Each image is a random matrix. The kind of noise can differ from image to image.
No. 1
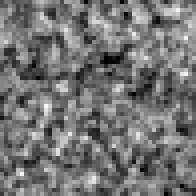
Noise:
blotchy
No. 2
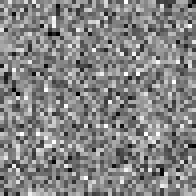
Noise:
independent entries
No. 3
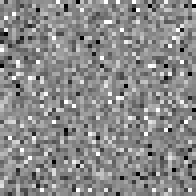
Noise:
heavy tails
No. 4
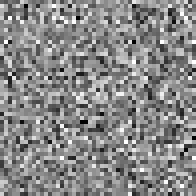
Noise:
low rank plus noise
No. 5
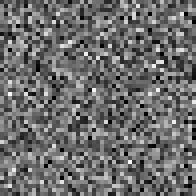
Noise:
independent entries
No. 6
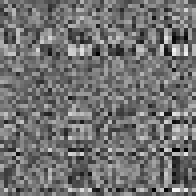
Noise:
low rank plus noise
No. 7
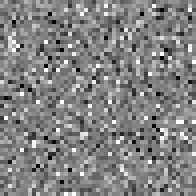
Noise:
heavy tails
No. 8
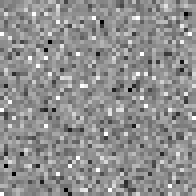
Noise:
heavy tails
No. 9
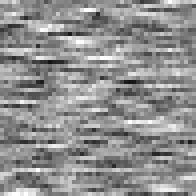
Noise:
streaked along the rows
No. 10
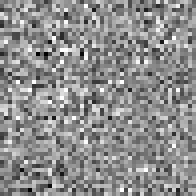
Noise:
low rank plus noise
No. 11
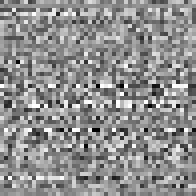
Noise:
rows of uneven size
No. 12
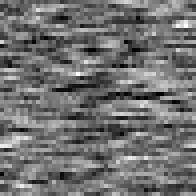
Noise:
streaked along the rows
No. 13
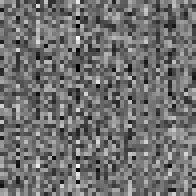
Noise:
columns of uneven size
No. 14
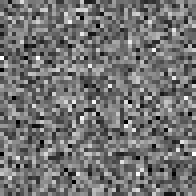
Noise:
independent entries
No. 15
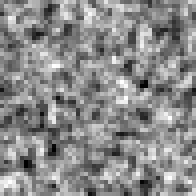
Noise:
blotchy
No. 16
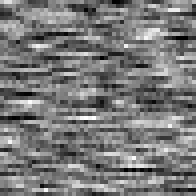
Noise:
streaked along the rows
